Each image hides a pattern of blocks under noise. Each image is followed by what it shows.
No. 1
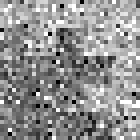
mirrored about the diagonal from the bottom left
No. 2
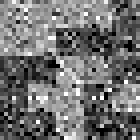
no symmetry
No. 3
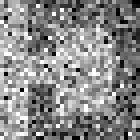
top and bottom mirror each other
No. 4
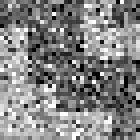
mirrored about the diagonal from the bottom left
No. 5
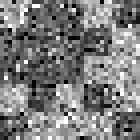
mirrored about the diagonal from the top left
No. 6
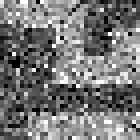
no symmetry
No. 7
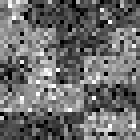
no symmetry
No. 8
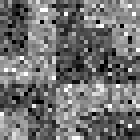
mirrored about the diagonal from the bottom left
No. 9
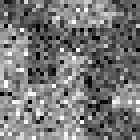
no symmetry
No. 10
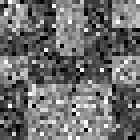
left and right mirror each other
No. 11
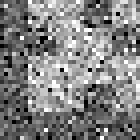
mirrored about the diagonal from the bottom left
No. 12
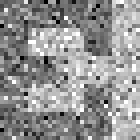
top and bottom mirror each other
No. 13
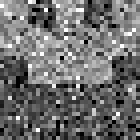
left and right mirror each other
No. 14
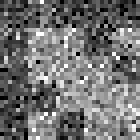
mirrored about the diagonal from the top left
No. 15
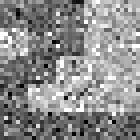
no symmetry
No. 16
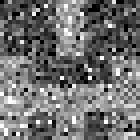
left and right mirror each other
